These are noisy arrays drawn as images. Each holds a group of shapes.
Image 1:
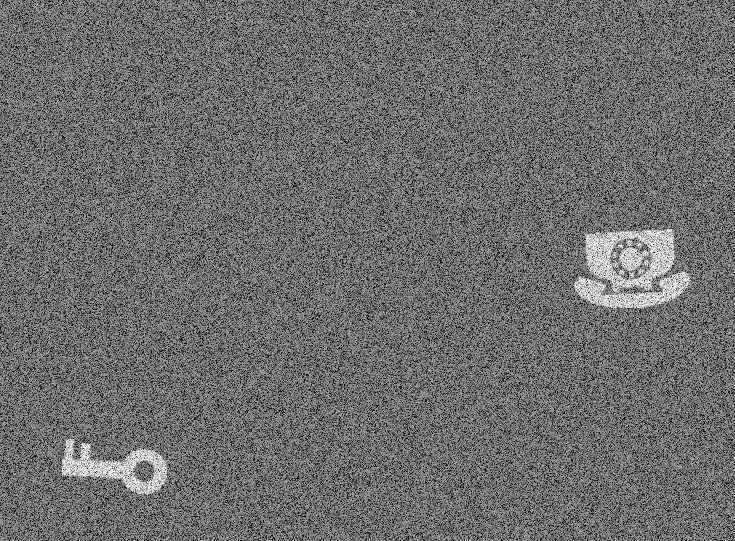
middle right: telephone; bottom left: key
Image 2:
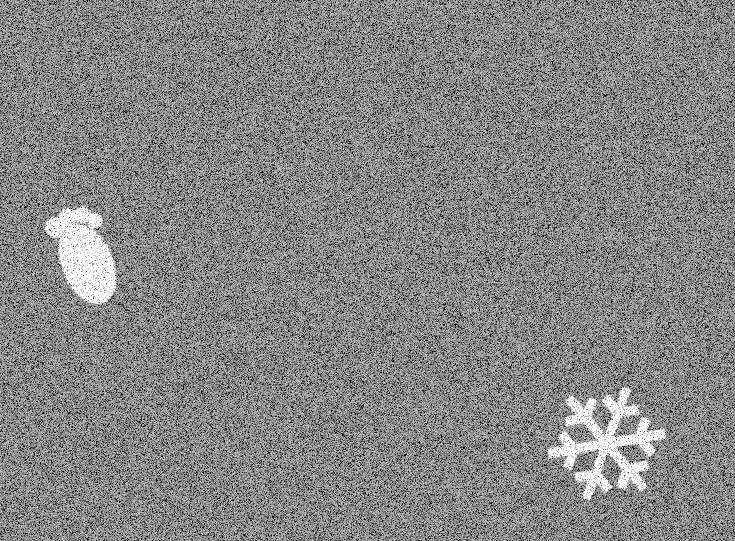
middle left: footprint; bottom right: snowflake
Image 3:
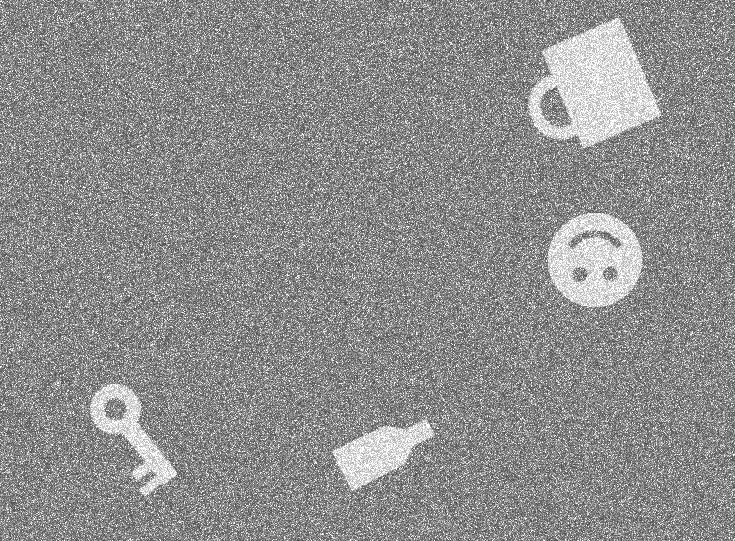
top right: cup; middle right: smiling face; bottom left: key; bottom middle: bottle
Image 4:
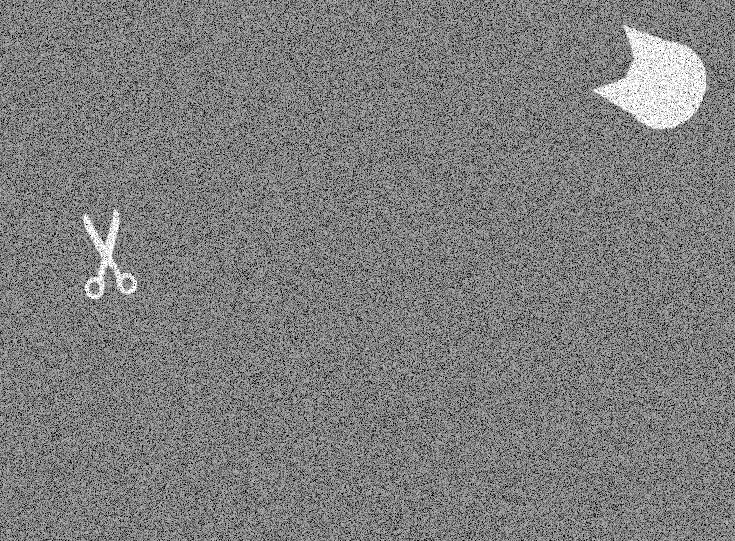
top right: cat's head; middle left: pair of scissors
